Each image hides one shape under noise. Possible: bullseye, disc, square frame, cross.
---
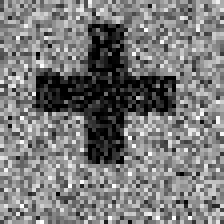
cross
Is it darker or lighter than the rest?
darker
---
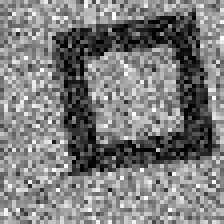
square frame
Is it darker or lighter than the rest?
darker
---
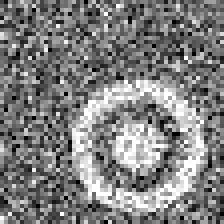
bullseye
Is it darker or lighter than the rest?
lighter
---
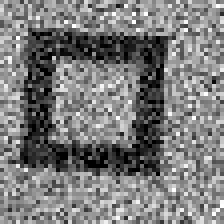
square frame
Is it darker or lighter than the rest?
darker
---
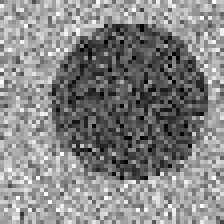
disc
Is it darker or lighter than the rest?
darker
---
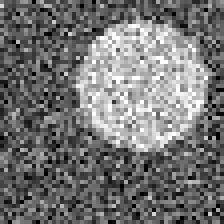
disc
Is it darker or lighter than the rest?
lighter
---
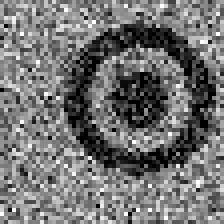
bullseye
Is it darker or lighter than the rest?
darker
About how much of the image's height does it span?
two thirds
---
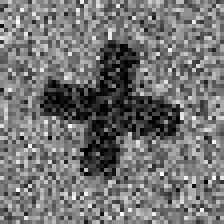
cross
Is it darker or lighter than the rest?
darker
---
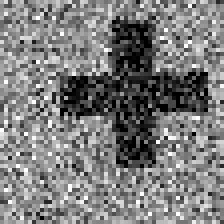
cross
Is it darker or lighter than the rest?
darker
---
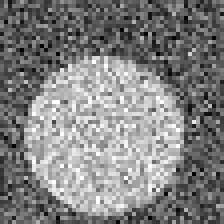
disc
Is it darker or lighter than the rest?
lighter
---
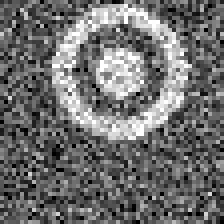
bullseye
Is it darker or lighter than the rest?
lighter
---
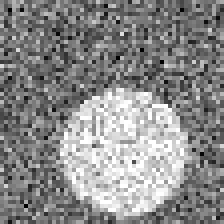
disc
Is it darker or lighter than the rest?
lighter
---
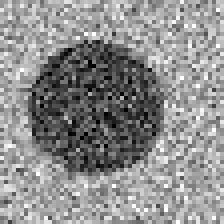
disc
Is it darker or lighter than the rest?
darker
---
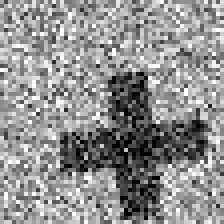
cross
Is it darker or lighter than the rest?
darker
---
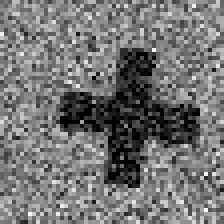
cross
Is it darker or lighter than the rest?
darker
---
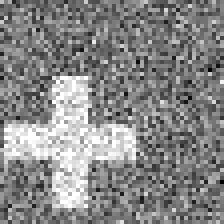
cross
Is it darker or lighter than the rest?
lighter
